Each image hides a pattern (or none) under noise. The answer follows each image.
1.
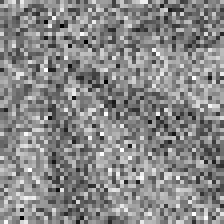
spokes from one point
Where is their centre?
top left
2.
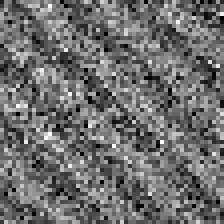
diagonal stripes
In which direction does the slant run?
top left to bottom right
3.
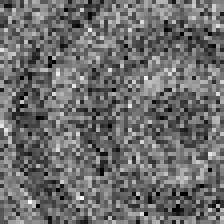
rings round one point
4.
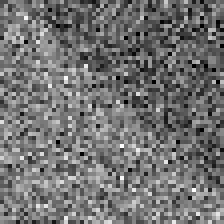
a sharp edge
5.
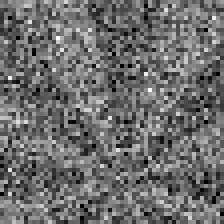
spokes from one point
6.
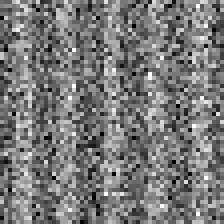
vertical stripes
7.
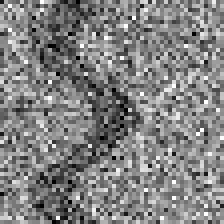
a wavy band
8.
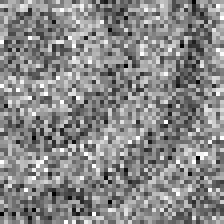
rings round one point
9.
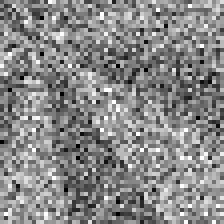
spokes from one point
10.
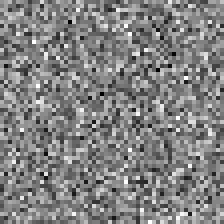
only noise
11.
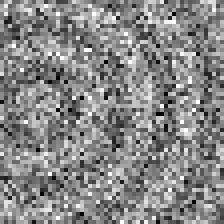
rings round one point
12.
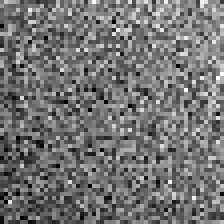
a smooth slope
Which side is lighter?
top right
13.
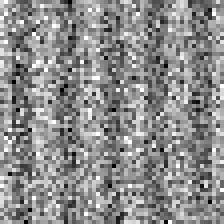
vertical stripes
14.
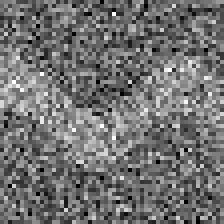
a wavy band
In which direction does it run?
left to right
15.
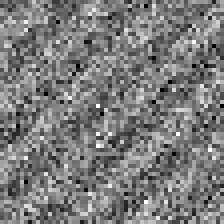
diagonal stripes
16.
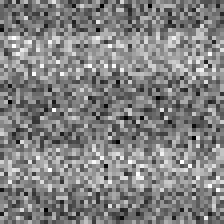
horizontal stripes
